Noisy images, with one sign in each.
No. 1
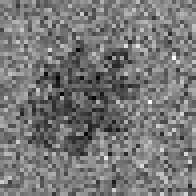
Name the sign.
hash sign
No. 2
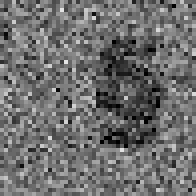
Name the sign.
section sign
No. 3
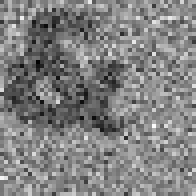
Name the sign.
ampersand
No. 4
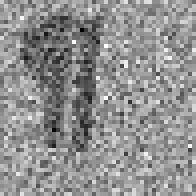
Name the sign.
pilcrow
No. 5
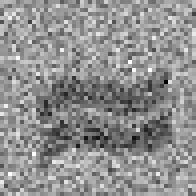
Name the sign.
approximately sign
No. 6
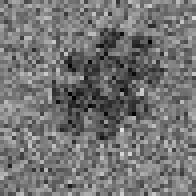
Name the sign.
hash sign
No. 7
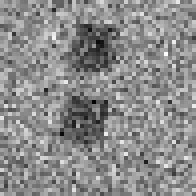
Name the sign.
colon
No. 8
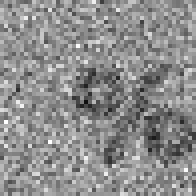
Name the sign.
percent sign
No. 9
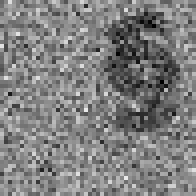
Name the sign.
section sign
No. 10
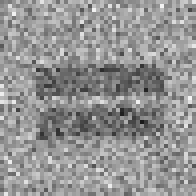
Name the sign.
equals sign
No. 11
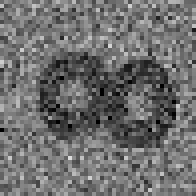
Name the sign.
infinity sign
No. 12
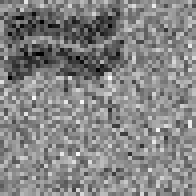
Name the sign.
approximately sign
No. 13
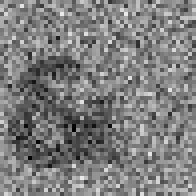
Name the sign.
ampersand
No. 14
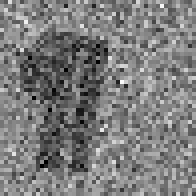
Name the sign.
pilcrow
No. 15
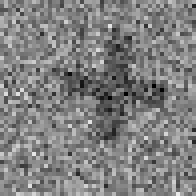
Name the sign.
plus sign
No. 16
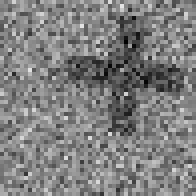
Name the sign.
plus sign
